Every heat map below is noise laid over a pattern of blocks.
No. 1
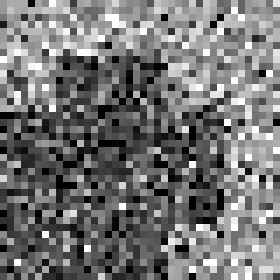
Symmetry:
mirrored about the diagonal from the bottom left
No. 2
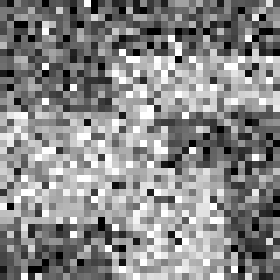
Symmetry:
no symmetry
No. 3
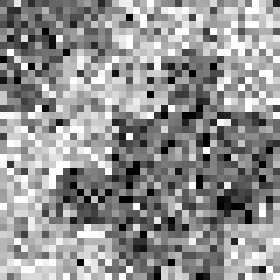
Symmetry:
mirrored about the diagonal from the top left
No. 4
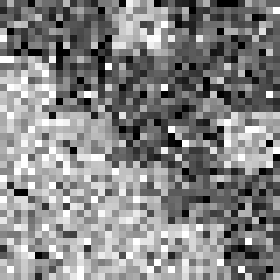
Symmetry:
mirrored about the diagonal from the bottom left
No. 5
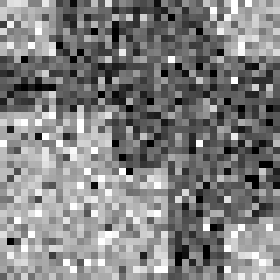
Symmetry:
mirrored about the diagonal from the bottom left
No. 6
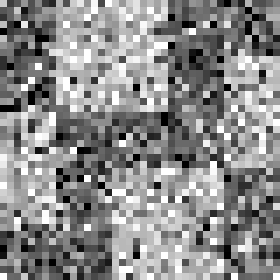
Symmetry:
the same after a half turn
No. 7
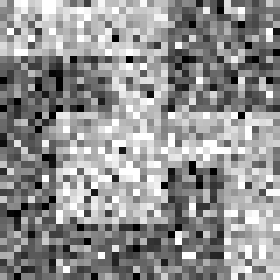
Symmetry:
mirrored about the diagonal from the bottom left
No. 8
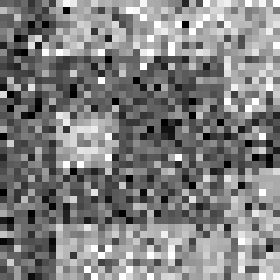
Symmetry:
top and bottom mirror each other
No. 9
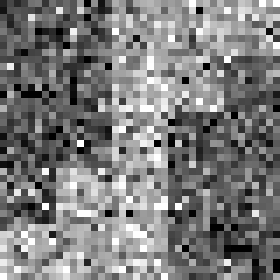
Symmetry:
the same after a half turn
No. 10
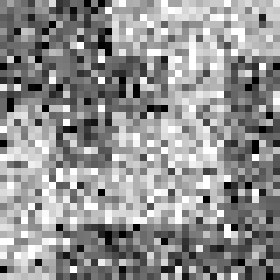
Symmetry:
mirrored about the diagonal from the top left
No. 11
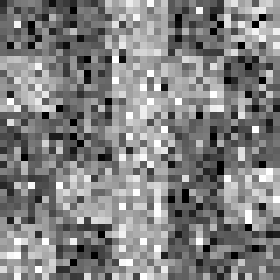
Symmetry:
the same after a half turn
